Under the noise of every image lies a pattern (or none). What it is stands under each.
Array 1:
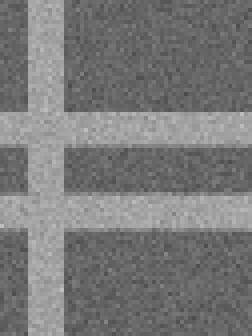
bands of rows crossing bands of columns
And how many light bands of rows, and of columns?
2 and 1
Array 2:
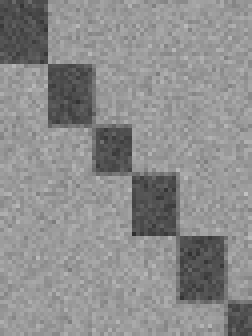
blocks along the diagonal
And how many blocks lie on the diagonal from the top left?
6
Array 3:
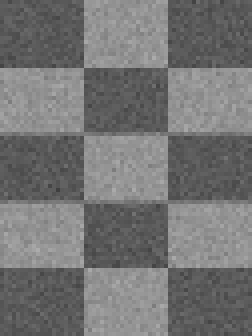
a checkerboard
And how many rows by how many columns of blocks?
5 by 3
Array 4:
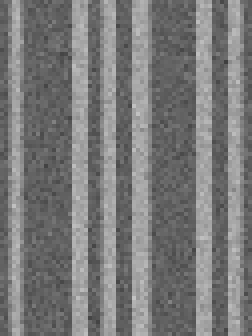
bands of columns
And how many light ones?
6
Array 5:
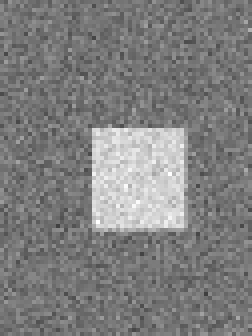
one block
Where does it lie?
centre
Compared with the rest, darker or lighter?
lighter
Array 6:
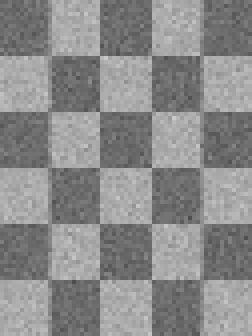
a checkerboard
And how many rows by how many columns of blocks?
6 by 5
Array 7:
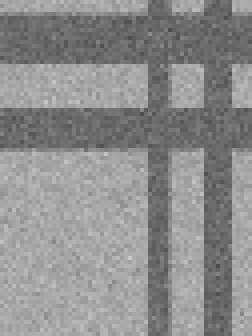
bands of rows crossing bands of columns
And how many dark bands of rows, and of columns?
2 and 2
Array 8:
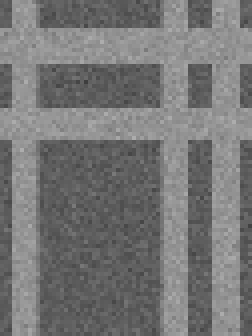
bands of rows crossing bands of columns
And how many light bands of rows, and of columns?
2 and 3
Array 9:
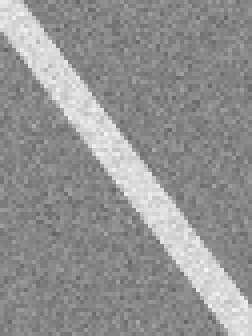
a diagonal band
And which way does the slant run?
top left to bottom right
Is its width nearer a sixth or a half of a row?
a sixth
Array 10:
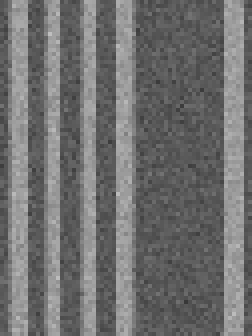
bands of columns
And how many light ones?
5
